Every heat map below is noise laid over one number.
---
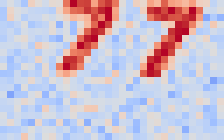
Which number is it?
77
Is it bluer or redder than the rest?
redder
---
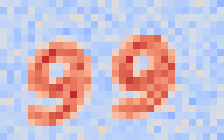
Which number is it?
99
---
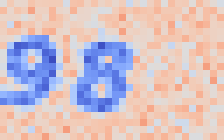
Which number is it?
98
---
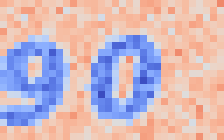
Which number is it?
90
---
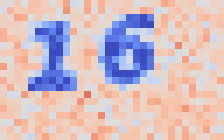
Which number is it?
16
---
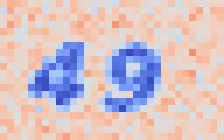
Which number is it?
49
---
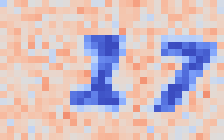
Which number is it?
17
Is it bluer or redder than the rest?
bluer
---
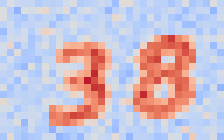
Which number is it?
38
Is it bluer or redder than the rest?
redder
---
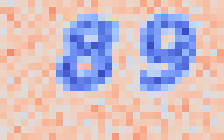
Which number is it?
89
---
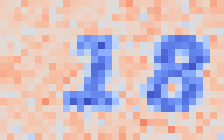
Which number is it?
18
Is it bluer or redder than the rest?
bluer
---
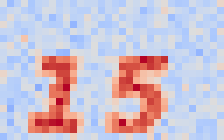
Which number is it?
15
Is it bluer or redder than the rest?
redder
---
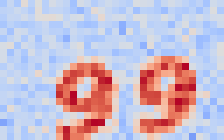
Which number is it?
99
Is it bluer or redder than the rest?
redder
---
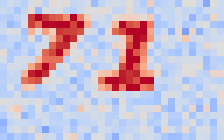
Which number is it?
71
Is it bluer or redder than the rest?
redder
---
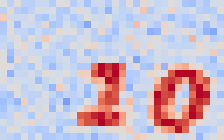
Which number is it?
10
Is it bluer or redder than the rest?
redder
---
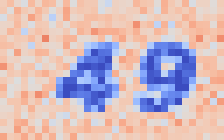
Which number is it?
49
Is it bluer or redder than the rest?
bluer
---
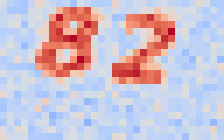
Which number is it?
82
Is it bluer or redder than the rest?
redder
